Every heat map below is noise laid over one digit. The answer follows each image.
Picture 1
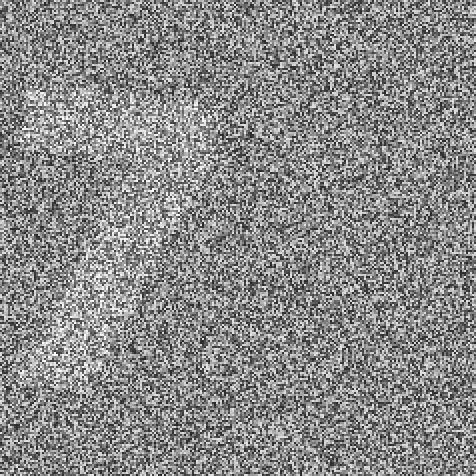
7
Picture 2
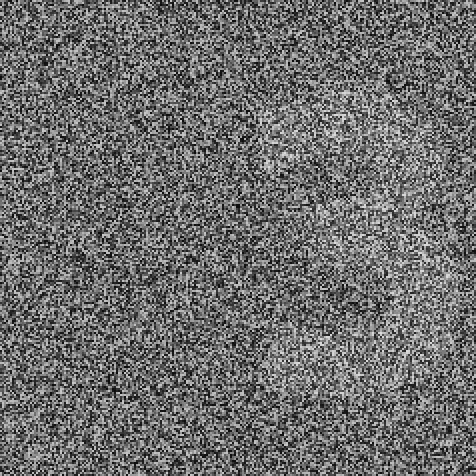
3
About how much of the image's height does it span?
two thirds
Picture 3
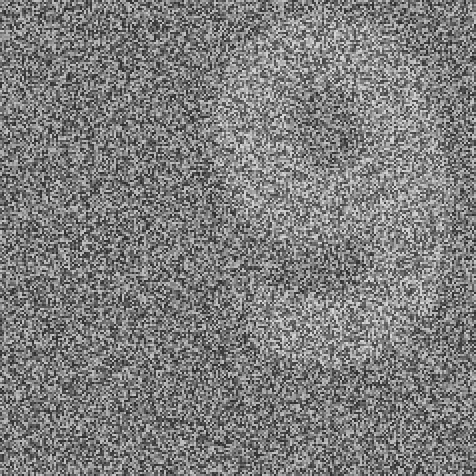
9
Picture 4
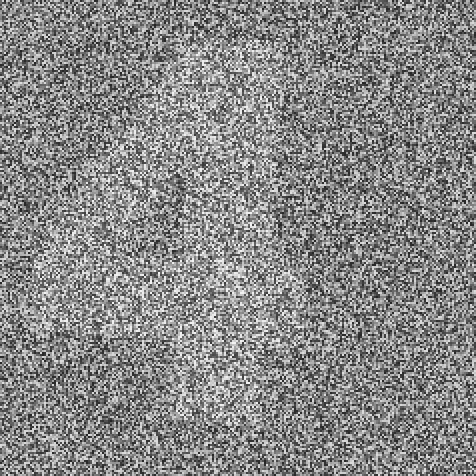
4
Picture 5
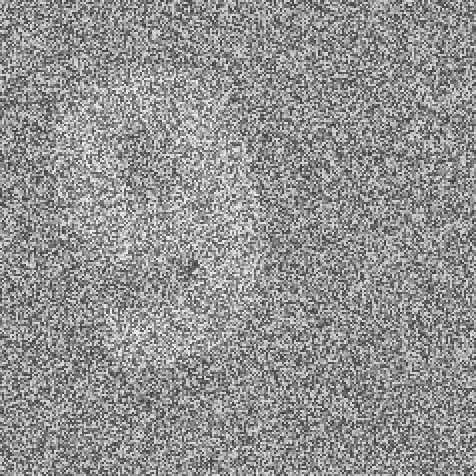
9
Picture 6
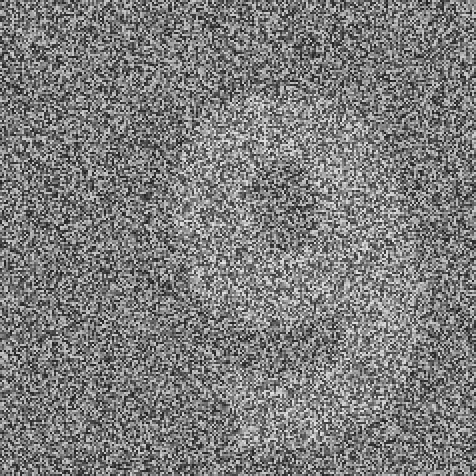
9
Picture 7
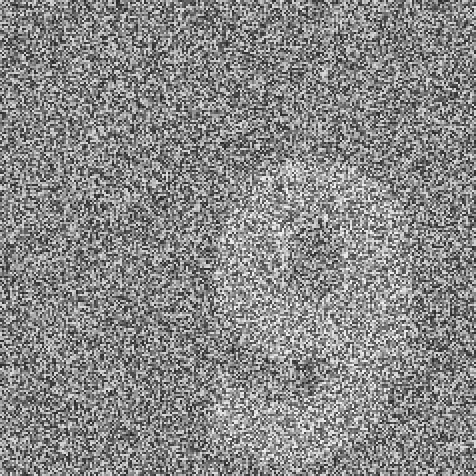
9
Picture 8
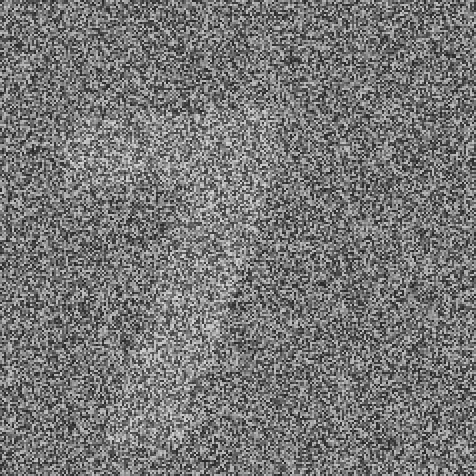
7
